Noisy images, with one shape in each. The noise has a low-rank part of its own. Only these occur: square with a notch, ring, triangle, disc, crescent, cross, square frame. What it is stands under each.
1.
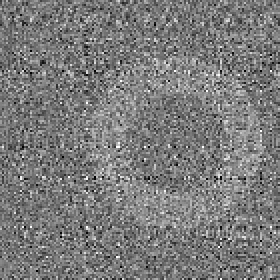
ring
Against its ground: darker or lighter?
lighter
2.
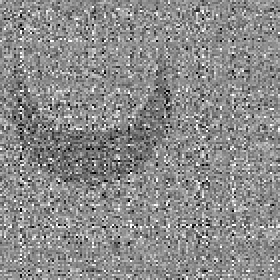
crescent
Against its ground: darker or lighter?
darker
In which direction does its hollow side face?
up
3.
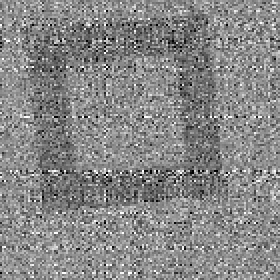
square frame
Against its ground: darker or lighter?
darker
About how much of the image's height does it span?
two thirds
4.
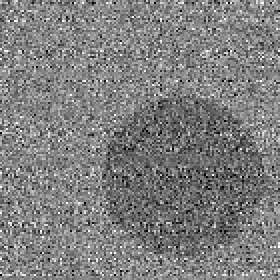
disc
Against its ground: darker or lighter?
darker
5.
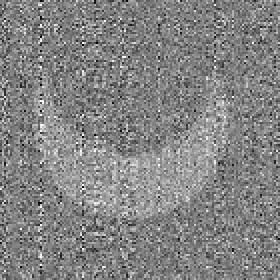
crescent
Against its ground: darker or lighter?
lighter
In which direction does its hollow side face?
up
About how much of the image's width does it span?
two thirds
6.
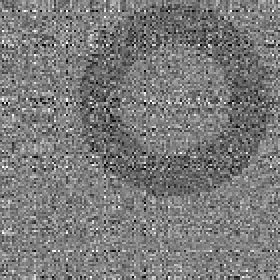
ring
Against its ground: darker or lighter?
darker
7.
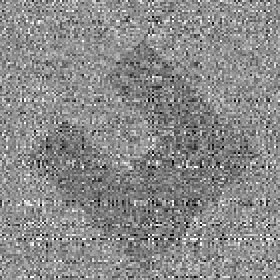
square with a notch
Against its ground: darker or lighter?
darker
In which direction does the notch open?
up and left
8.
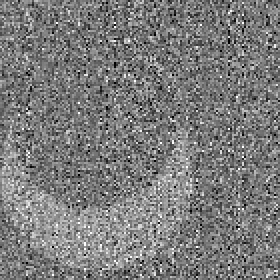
crescent
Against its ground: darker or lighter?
lighter
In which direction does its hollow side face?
up
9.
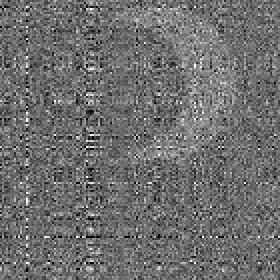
crescent
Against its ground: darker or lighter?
lighter
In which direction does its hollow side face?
left
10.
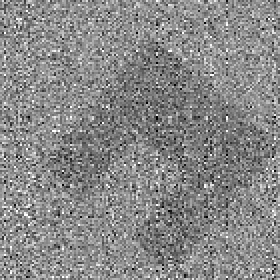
square with a notch
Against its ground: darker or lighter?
darker
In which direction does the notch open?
down and left
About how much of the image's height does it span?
nearly all
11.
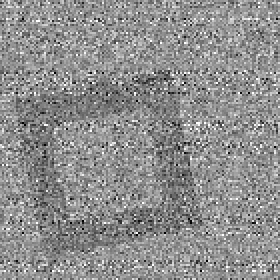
square frame
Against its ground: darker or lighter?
darker
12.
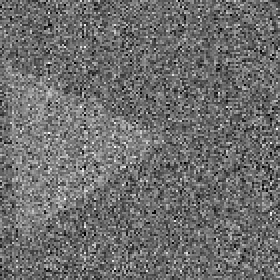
triangle
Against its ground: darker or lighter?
lighter
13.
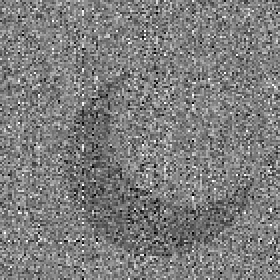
crescent
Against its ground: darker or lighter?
darker
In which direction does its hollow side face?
up and right
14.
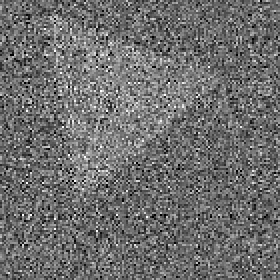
triangle
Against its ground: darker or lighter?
lighter
